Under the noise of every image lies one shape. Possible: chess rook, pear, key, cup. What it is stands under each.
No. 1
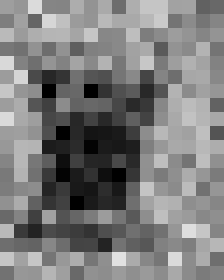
dark chess rook
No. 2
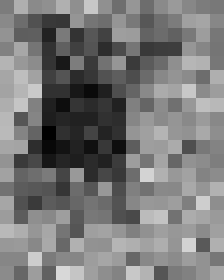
dark chess rook
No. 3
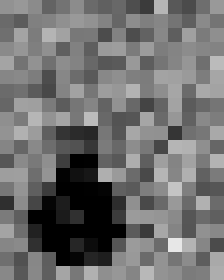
dark pear
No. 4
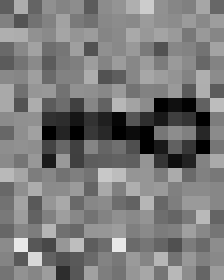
dark key
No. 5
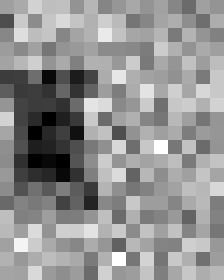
dark chess rook
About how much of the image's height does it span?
half
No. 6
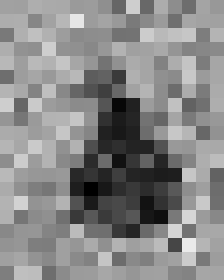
dark pear
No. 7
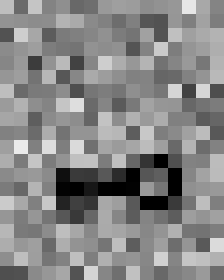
dark key
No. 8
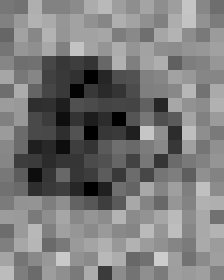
dark cup
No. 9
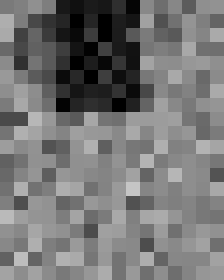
dark cup
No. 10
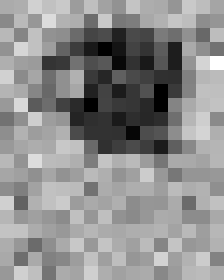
dark cup
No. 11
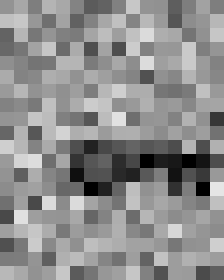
dark key
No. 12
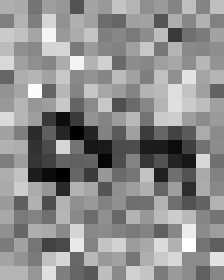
dark key
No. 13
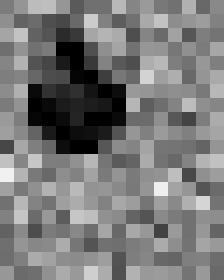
dark pear
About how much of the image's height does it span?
half
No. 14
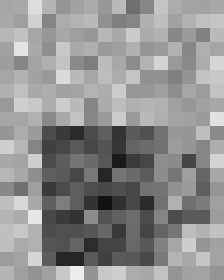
dark cup
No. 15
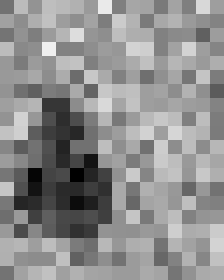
dark pear
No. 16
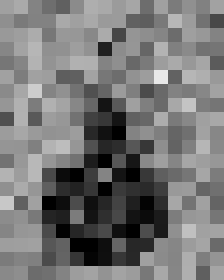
dark pear
